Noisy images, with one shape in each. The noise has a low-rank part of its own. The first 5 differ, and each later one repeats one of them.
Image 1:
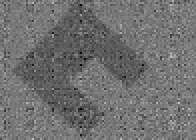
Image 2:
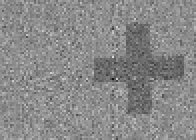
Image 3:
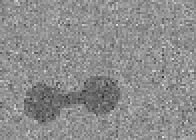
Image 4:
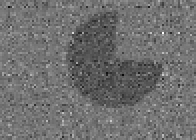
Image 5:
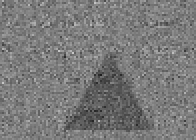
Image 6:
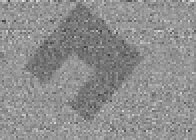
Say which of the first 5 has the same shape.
1
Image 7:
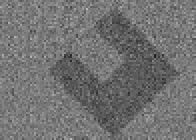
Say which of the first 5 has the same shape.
1
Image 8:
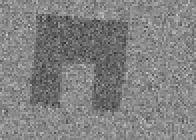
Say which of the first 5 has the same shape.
1
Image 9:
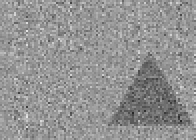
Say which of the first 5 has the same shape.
5
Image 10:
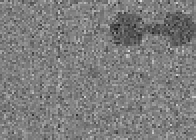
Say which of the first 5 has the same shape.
3
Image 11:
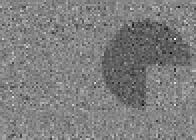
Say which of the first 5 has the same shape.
4
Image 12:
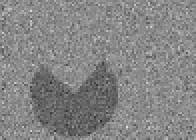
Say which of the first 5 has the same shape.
4
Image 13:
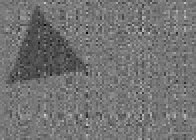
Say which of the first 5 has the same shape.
5
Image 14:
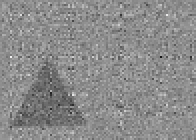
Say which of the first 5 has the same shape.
5
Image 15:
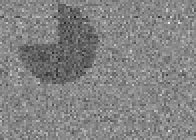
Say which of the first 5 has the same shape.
4
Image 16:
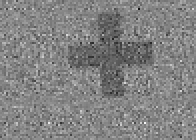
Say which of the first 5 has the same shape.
2
